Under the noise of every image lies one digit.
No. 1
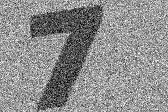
7
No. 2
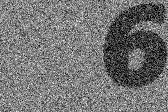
6
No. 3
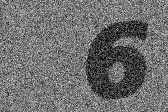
6
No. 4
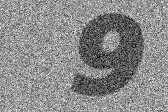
9
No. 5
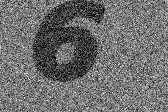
6
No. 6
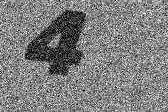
4
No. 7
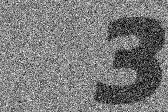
3
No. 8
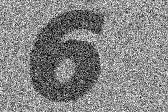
6
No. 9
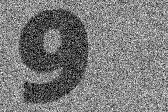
9
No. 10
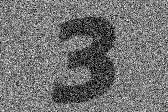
3
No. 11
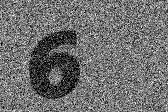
6
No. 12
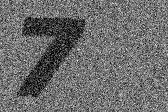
7
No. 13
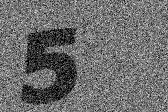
5
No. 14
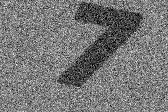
7
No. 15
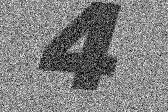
4
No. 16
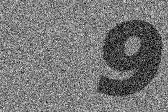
9
